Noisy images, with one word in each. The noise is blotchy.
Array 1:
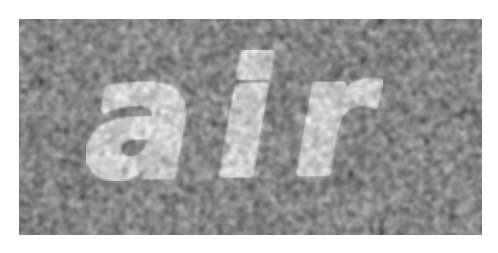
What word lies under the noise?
air
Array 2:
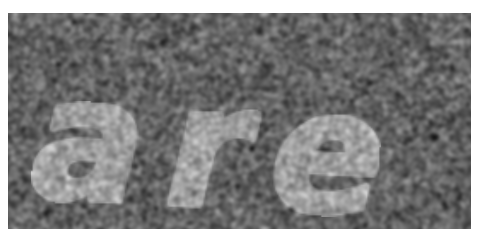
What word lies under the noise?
are
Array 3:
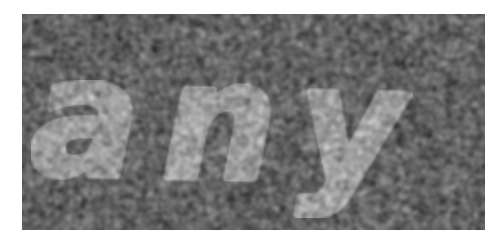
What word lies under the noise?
any
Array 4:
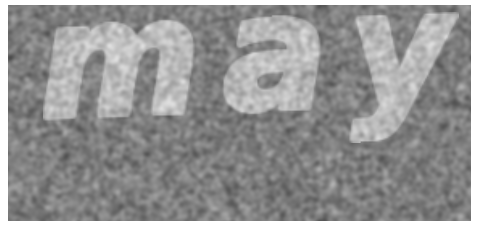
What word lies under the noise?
may
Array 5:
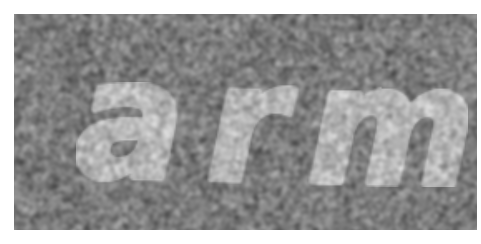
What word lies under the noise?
arm
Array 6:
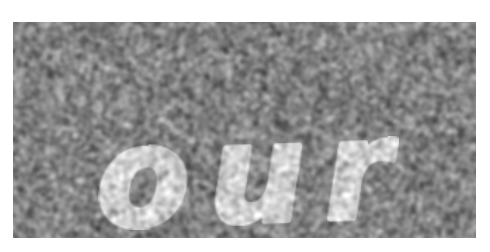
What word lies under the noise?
our
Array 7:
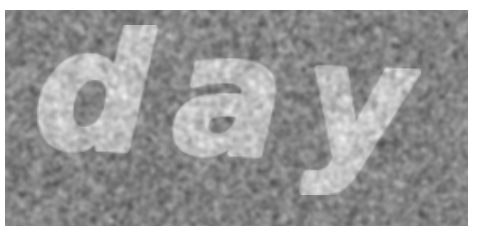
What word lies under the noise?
day
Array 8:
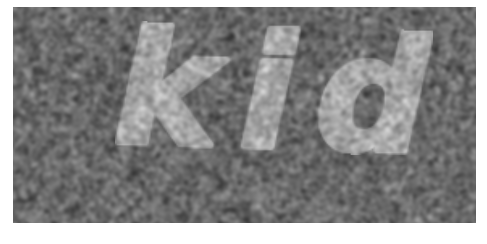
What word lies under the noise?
kid
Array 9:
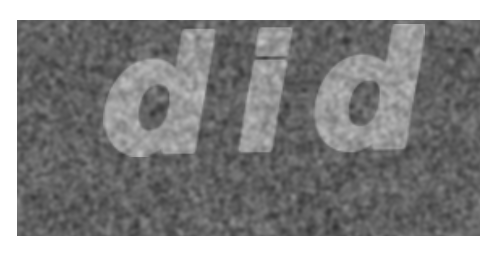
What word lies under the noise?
did
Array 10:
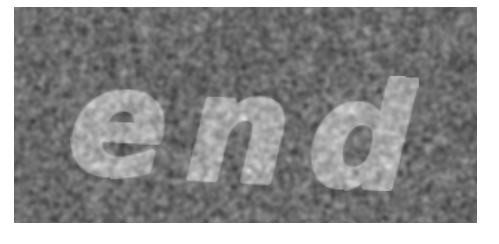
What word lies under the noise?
end
